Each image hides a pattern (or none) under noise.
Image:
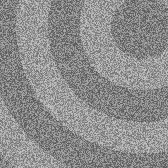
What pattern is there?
rings round one point
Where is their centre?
top right
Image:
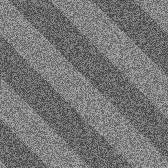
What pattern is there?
diagonal stripes
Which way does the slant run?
top left to bottom right
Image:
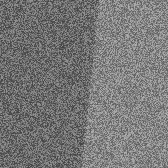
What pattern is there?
a sharp edge
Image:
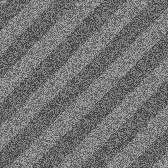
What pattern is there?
diagonal stripes
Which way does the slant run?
bottom left to top right
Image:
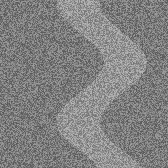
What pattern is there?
a wavy band
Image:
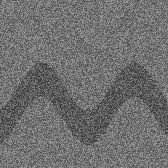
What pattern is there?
a wavy band
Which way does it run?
left to right
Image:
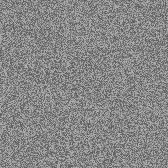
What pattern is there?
only noise
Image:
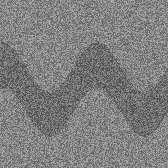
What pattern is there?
a wavy band
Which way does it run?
left to right
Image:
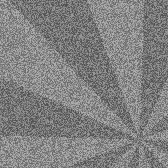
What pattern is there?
spokes from one point
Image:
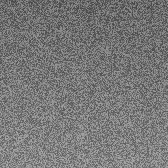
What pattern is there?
a smooth slope
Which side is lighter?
bottom
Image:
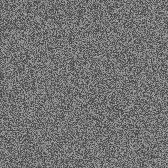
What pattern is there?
only noise
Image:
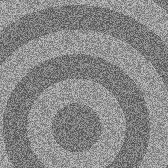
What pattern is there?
rings round one point
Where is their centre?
bottom middle
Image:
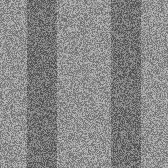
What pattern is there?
vertical stripes
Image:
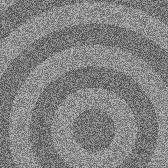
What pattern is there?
rings round one point
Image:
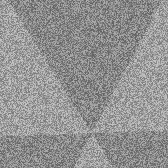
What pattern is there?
spokes from one point
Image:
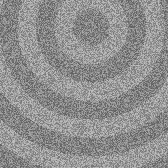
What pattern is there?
rings round one point
